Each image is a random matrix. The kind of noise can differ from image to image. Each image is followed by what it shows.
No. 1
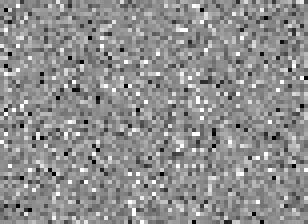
heavy tails
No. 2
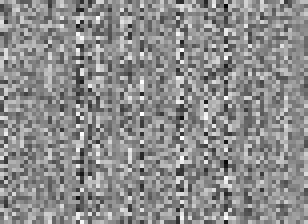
columns of uneven size
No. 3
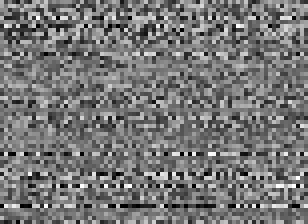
rows of uneven size
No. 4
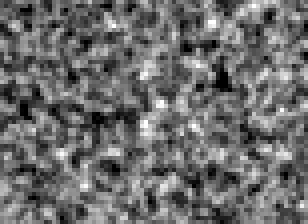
blotchy
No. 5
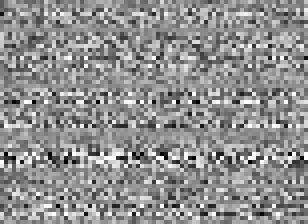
rows of uneven size
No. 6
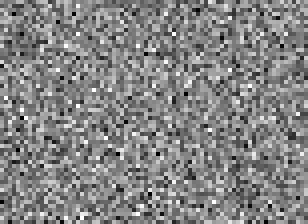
independent entries
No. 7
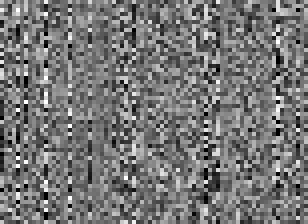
columns of uneven size
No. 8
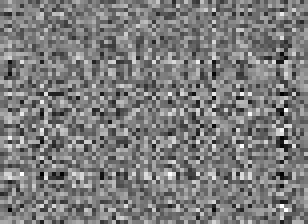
low rank plus noise
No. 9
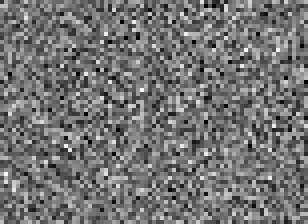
independent entries
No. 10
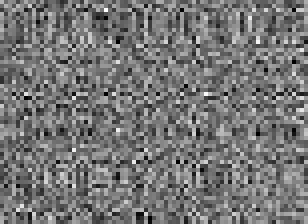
low rank plus noise
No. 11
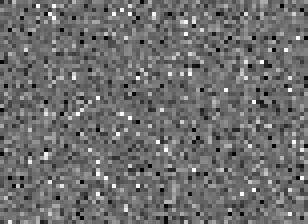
heavy tails
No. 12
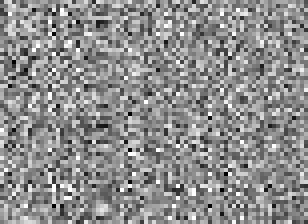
low rank plus noise
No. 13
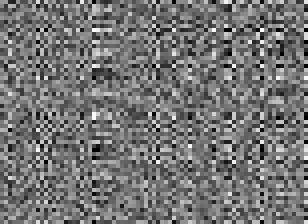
low rank plus noise
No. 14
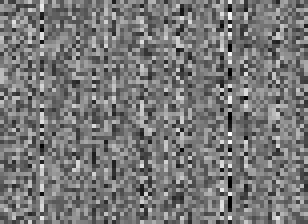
columns of uneven size
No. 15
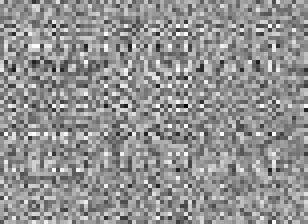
low rank plus noise
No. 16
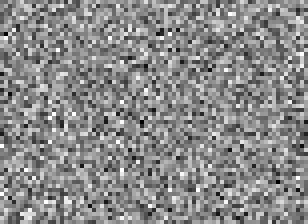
independent entries
